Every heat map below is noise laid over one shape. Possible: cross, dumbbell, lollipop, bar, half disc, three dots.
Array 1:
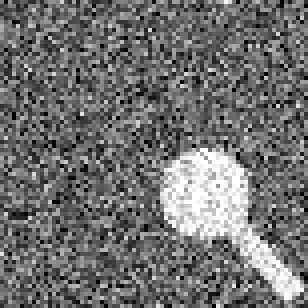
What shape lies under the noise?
lollipop
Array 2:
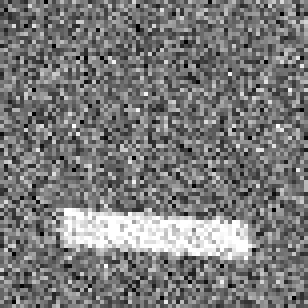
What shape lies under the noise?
bar
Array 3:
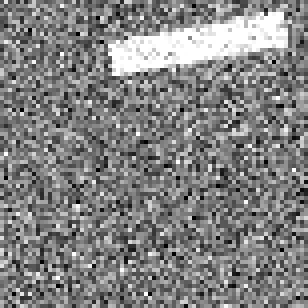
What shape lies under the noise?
bar
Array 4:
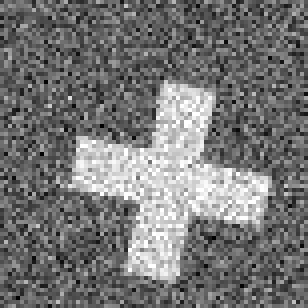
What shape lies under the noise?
cross
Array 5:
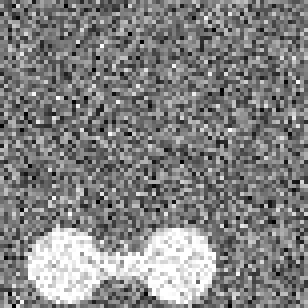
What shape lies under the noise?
dumbbell
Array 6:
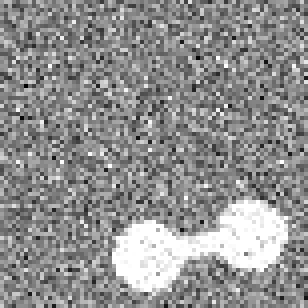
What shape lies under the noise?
dumbbell
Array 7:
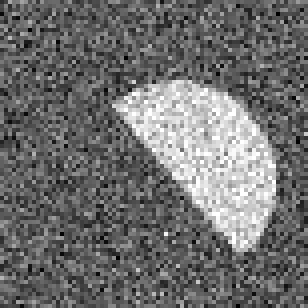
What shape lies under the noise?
half disc
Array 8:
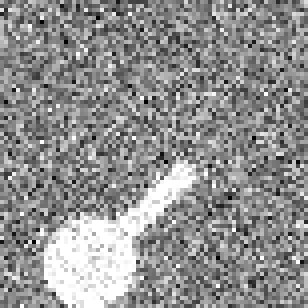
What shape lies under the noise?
lollipop
